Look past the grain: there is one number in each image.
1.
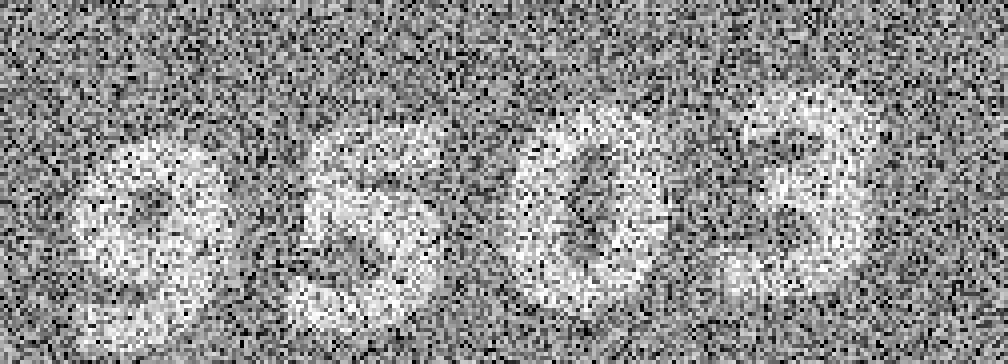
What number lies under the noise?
9503
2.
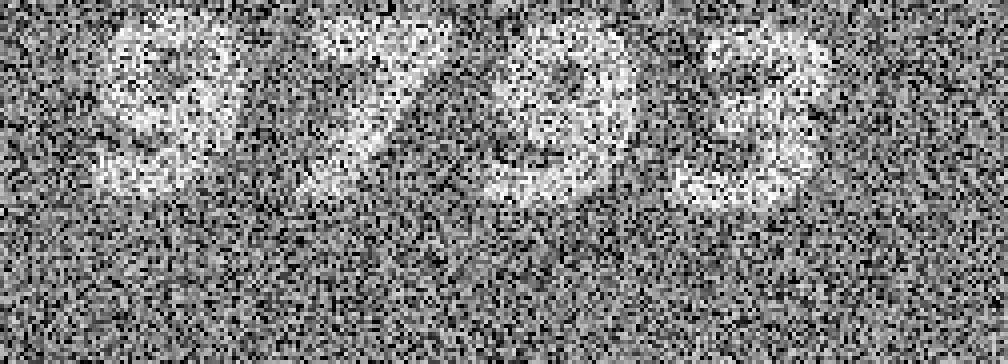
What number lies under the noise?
9793
